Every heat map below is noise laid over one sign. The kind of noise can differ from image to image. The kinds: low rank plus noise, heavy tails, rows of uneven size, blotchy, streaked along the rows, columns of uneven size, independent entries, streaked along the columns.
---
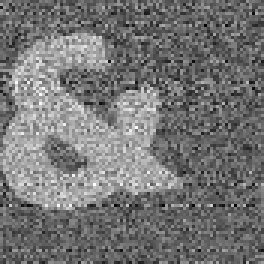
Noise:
rows of uneven size
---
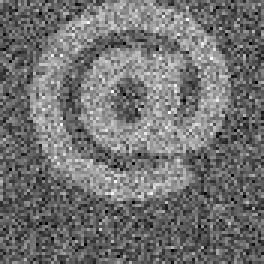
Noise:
independent entries
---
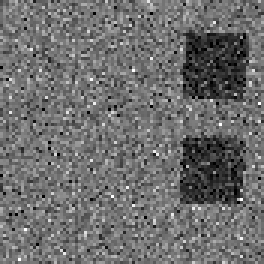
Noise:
heavy tails
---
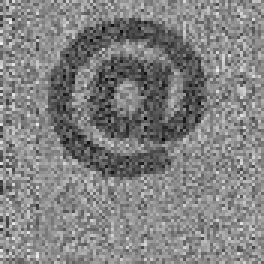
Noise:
columns of uneven size
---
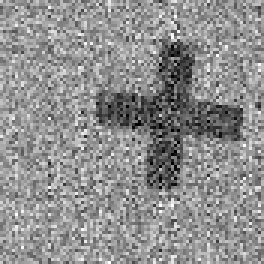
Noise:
columns of uneven size
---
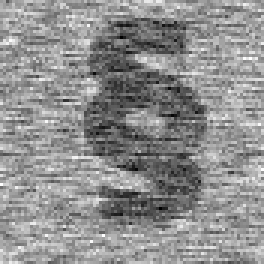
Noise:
streaked along the rows
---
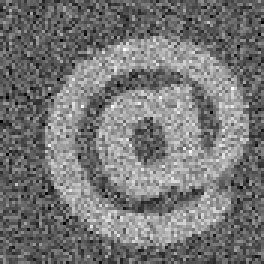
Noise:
independent entries
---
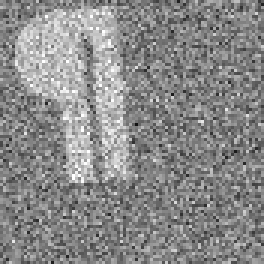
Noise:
independent entries
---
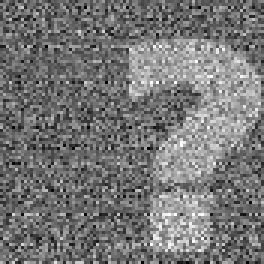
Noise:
rows of uneven size
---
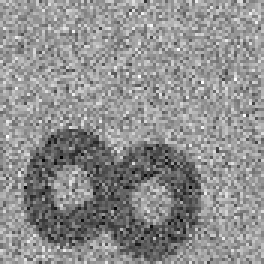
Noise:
independent entries
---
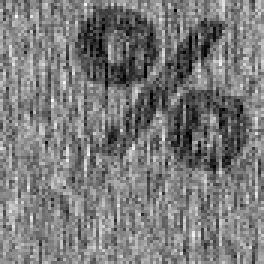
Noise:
streaked along the columns
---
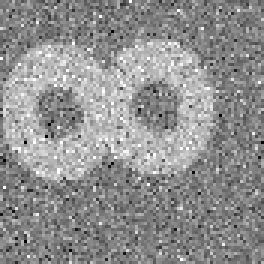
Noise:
heavy tails
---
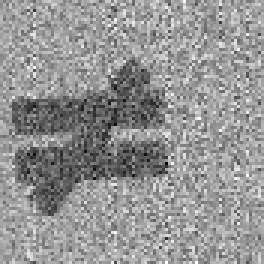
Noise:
columns of uneven size
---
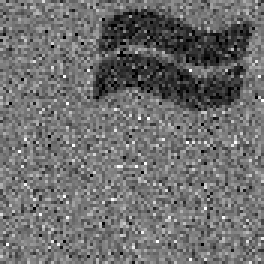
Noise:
heavy tails
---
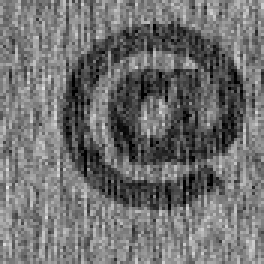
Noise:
streaked along the columns
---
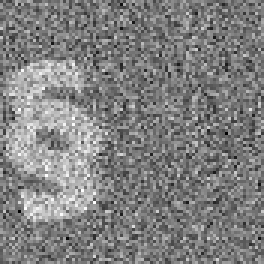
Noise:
low rank plus noise
